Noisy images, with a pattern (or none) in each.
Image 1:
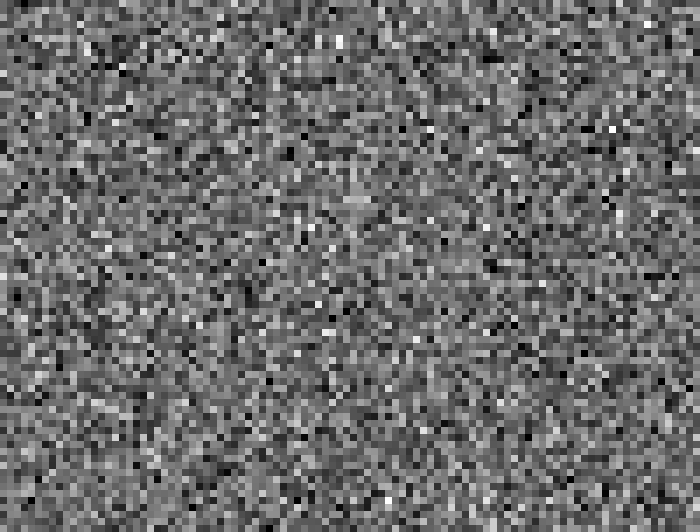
only noise
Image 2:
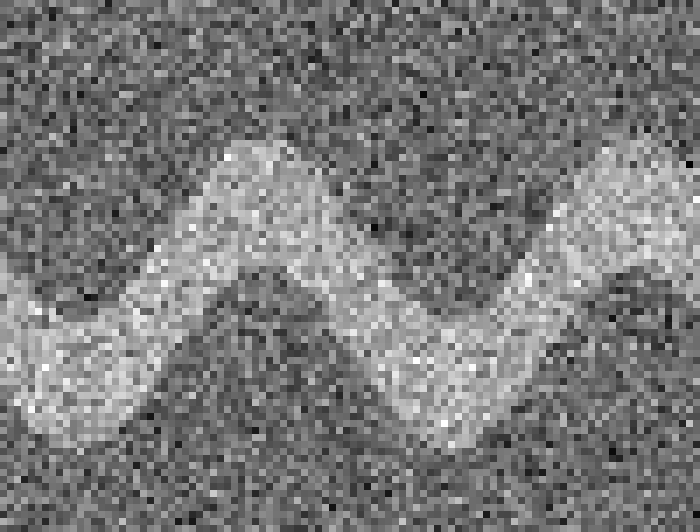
a wavy band
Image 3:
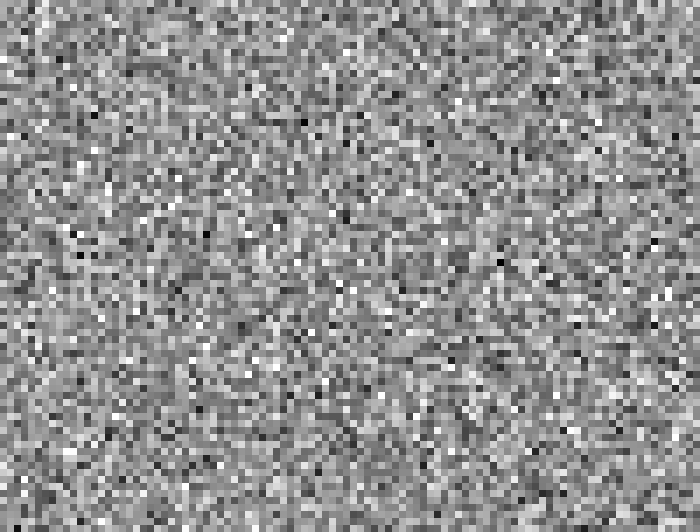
only noise
